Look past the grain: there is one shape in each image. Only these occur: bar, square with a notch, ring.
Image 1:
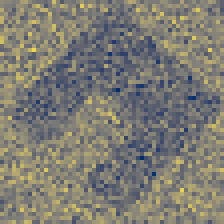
square with a notch
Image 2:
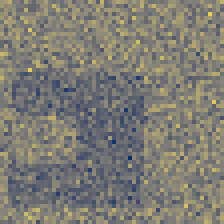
square with a notch
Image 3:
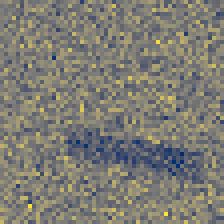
bar
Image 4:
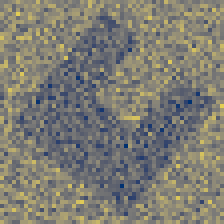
square with a notch
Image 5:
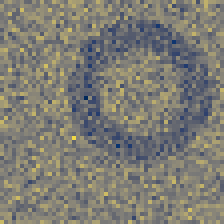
ring
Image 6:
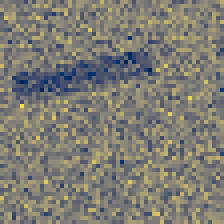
bar
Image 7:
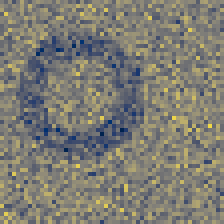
ring
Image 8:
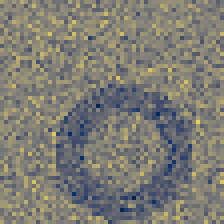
ring
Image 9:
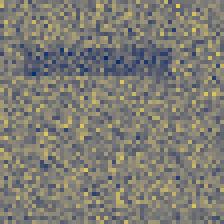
bar
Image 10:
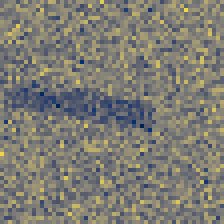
bar
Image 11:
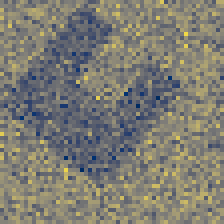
square with a notch
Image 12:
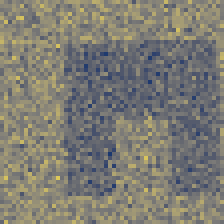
square with a notch
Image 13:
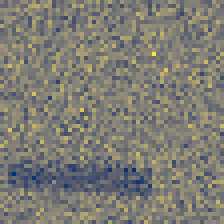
bar
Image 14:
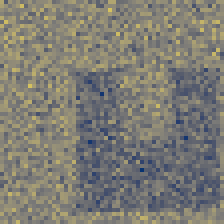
square with a notch
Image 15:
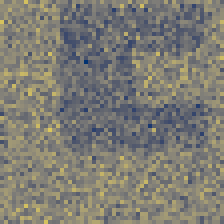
square with a notch
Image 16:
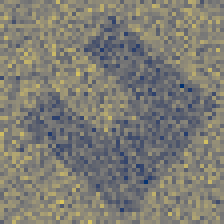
square with a notch
